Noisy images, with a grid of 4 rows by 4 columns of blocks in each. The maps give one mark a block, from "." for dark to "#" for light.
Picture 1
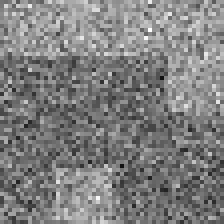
####
...#
....
.#..
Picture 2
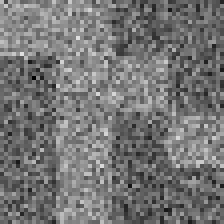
##..
.##.
.#.#
.#..
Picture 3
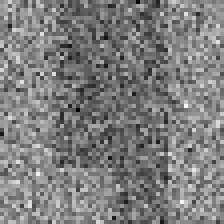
#..#
#..#
#..#
##.#
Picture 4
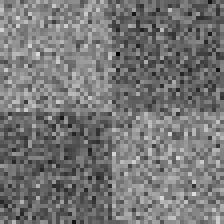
##..
##..
..##
..##
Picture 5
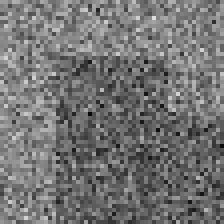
####
#..#
#...
#...
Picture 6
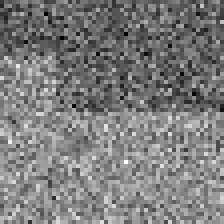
....
#...
####
####
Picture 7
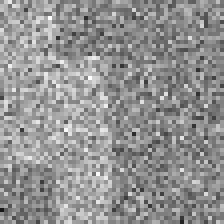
#...
##..
##..
.#..
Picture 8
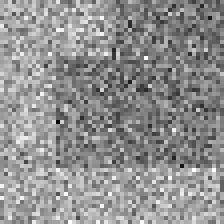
##..
#...
#...
####
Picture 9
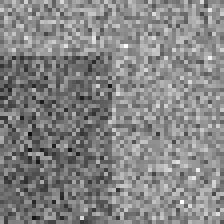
####
..##
..##
..##
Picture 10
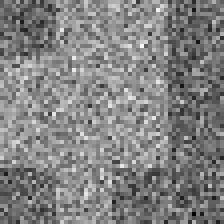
.##.
###.
###.
.#..
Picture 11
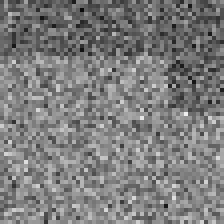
....
###.
####
####
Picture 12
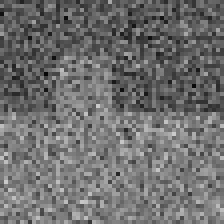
....
.#..
####
####
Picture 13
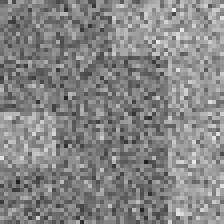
..##
...#
#..#
...#
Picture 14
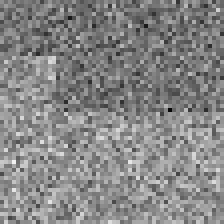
....
#...
####
####
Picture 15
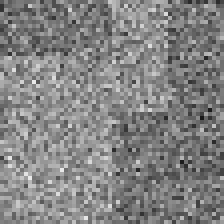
..#.
###.
##..
##..
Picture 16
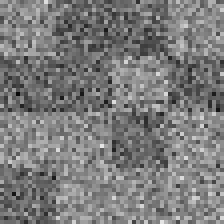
#..#
..#.
##.#
.###
